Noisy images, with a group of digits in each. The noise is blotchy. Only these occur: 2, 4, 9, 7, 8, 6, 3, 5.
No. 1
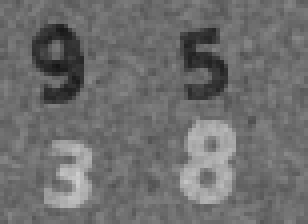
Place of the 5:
top right
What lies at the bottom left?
3
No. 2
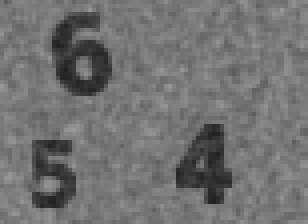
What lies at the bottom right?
4
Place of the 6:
top left
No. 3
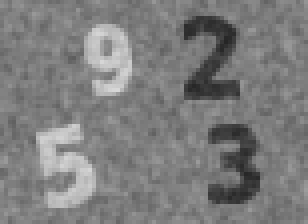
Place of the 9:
top left
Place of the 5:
bottom left
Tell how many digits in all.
4
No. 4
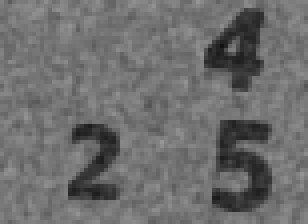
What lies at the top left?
nothing
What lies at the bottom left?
2
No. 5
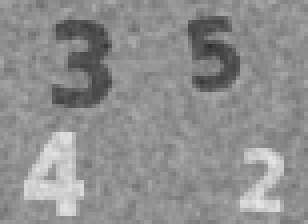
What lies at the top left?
3
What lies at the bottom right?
2
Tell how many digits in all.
4
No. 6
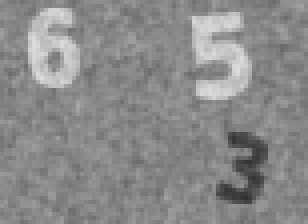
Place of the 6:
top left
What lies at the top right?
5
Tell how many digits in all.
3
